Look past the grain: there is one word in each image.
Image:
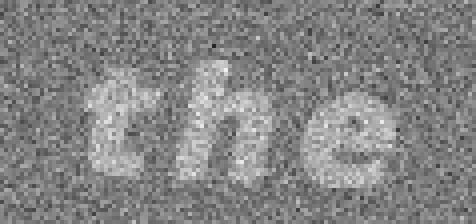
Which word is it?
the
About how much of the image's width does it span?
two thirds
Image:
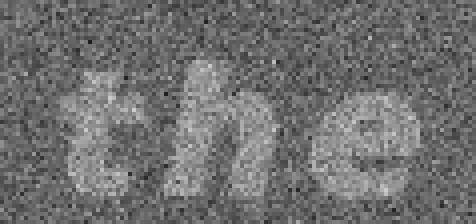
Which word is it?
the
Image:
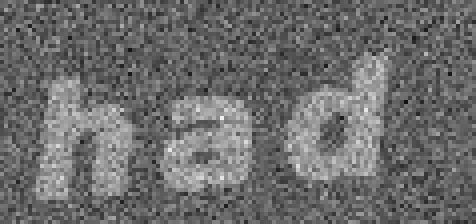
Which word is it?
had
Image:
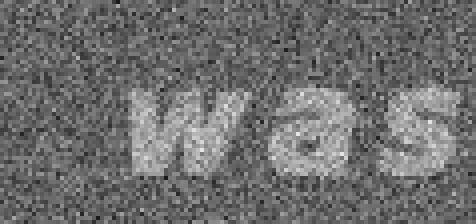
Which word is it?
was
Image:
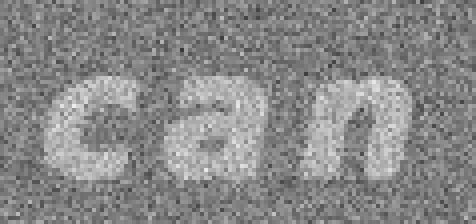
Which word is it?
can
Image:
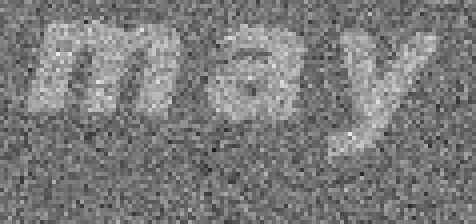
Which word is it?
may
